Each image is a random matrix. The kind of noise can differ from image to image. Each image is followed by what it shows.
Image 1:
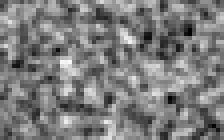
blotchy
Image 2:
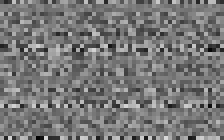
rows of uneven size
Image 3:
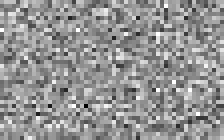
low rank plus noise
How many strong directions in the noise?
five to eight
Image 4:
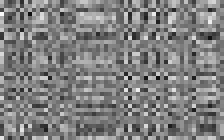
low rank plus noise
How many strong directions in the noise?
one
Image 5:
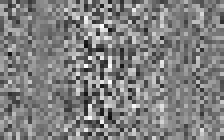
columns of uneven size
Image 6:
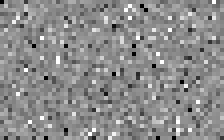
heavy tails
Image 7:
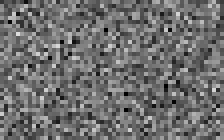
independent entries
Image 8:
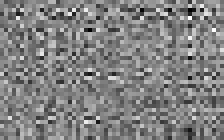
low rank plus noise
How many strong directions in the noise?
three or four
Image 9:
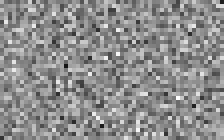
independent entries
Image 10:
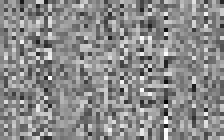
columns of uneven size
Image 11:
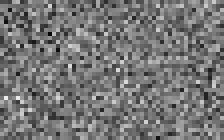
independent entries
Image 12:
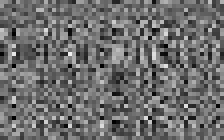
low rank plus noise
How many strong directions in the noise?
two
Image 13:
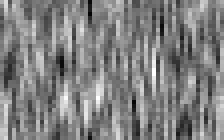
streaked along the columns
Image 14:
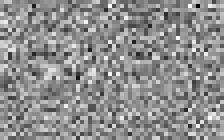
low rank plus noise
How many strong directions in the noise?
five to eight
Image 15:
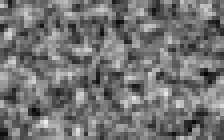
blotchy
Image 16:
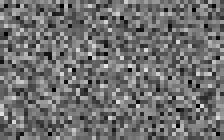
independent entries
